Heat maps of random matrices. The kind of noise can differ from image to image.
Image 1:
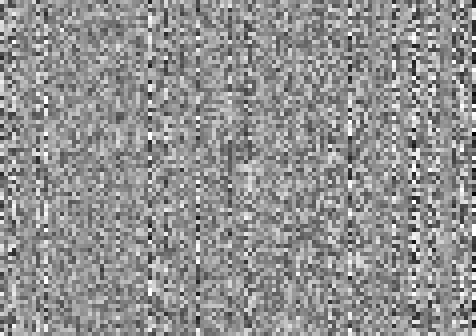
columns of uneven size
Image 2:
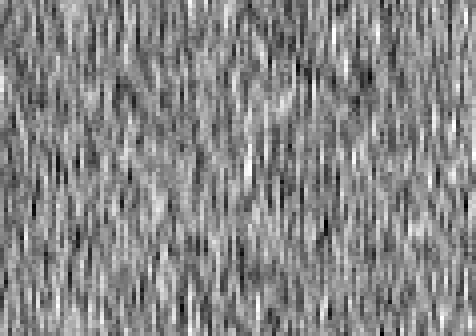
streaked along the columns
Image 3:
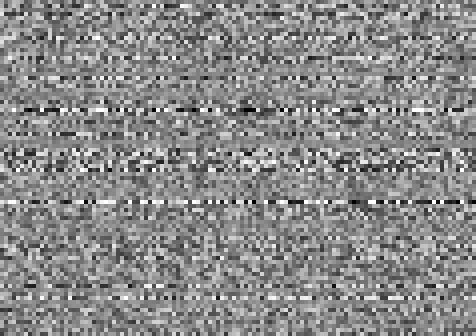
rows of uneven size
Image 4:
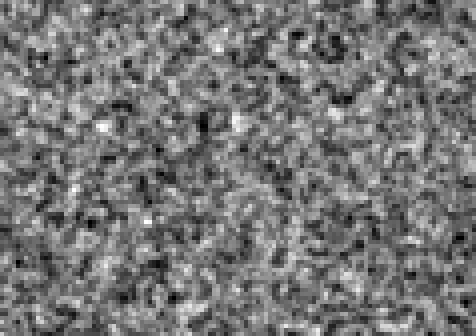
blotchy
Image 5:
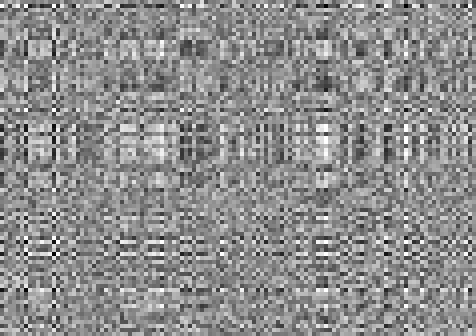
low rank plus noise
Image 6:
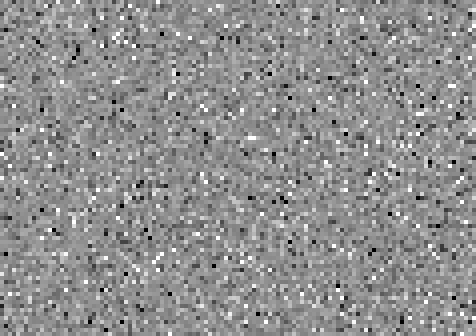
heavy tails
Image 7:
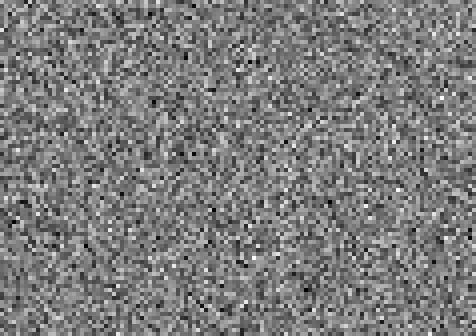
independent entries
